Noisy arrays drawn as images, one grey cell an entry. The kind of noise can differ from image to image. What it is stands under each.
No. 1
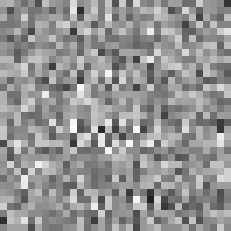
low rank plus noise
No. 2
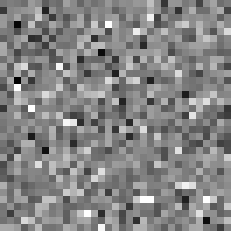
heavy tails
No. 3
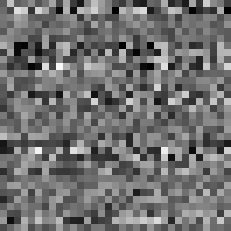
rows of uneven size
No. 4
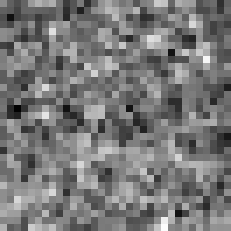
blotchy
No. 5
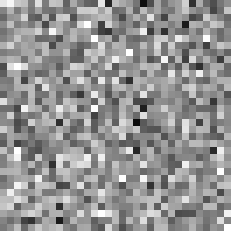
independent entries
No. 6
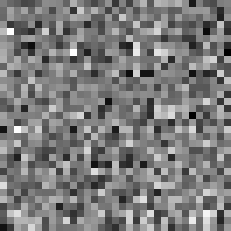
low rank plus noise
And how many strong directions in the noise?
one
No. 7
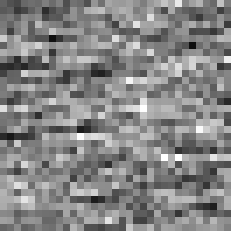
streaked along the rows
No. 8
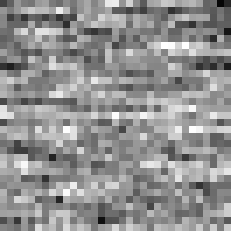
streaked along the rows
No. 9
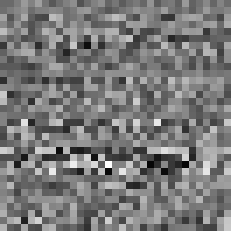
rows of uneven size
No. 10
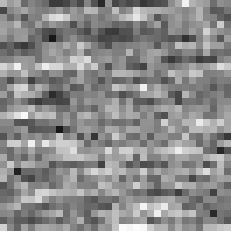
streaked along the rows
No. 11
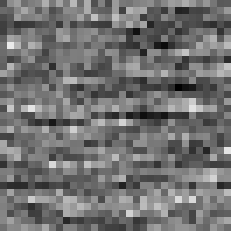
streaked along the rows
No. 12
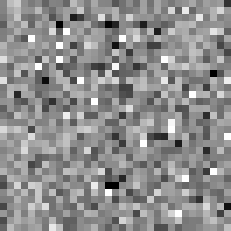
heavy tails
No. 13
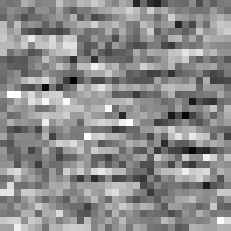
streaked along the rows
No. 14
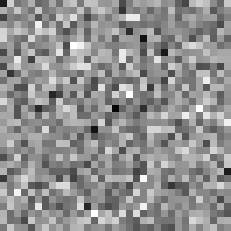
independent entries
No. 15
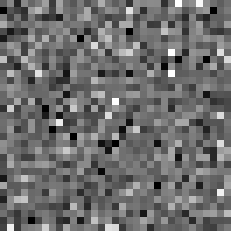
heavy tails
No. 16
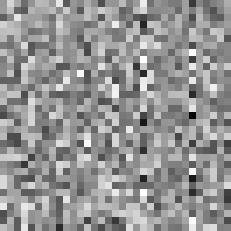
columns of uneven size
